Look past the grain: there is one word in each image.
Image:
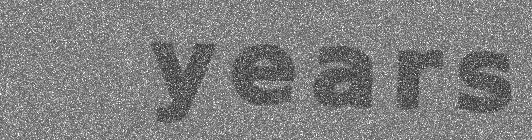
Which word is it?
years
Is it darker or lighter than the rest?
darker
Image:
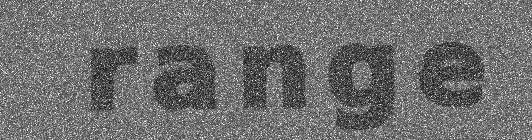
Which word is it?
range
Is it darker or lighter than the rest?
darker
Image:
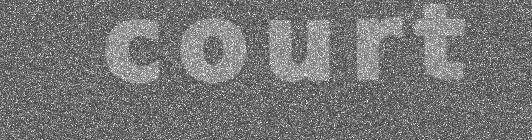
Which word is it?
court
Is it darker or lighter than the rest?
lighter
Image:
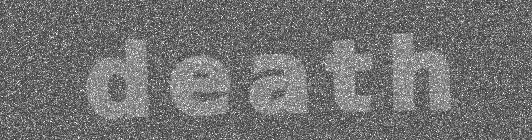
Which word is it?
death
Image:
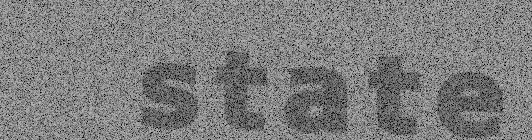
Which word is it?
state
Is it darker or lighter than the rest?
darker
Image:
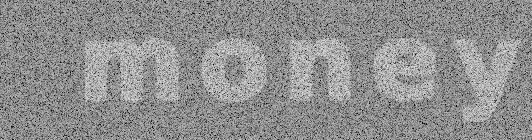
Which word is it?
money
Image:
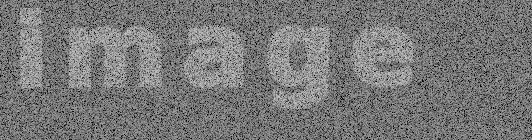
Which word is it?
image
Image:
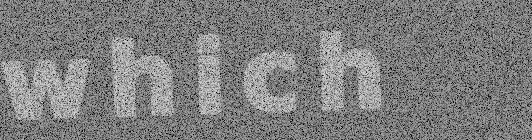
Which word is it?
which
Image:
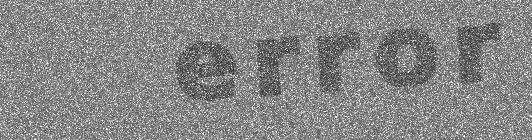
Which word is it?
error
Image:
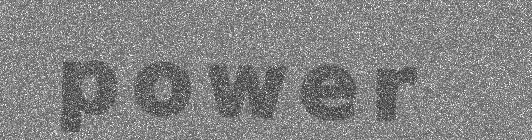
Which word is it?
power
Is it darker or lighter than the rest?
darker
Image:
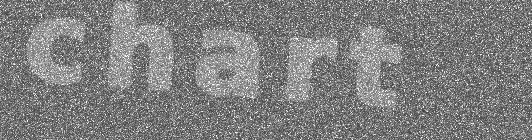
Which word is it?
chart
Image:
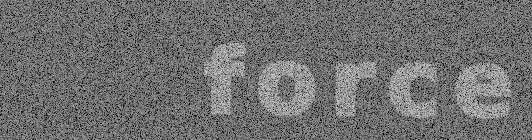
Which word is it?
force
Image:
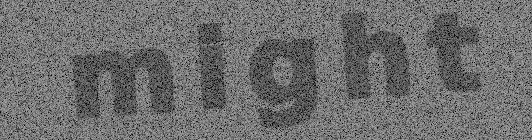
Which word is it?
might
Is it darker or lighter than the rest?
darker
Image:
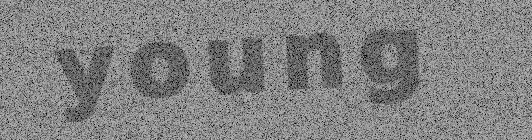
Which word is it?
young
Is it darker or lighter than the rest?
darker
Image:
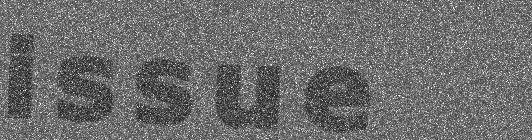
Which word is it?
issue
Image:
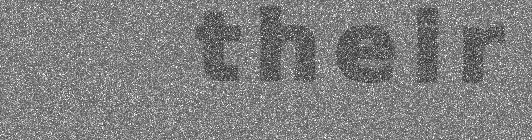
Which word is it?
their
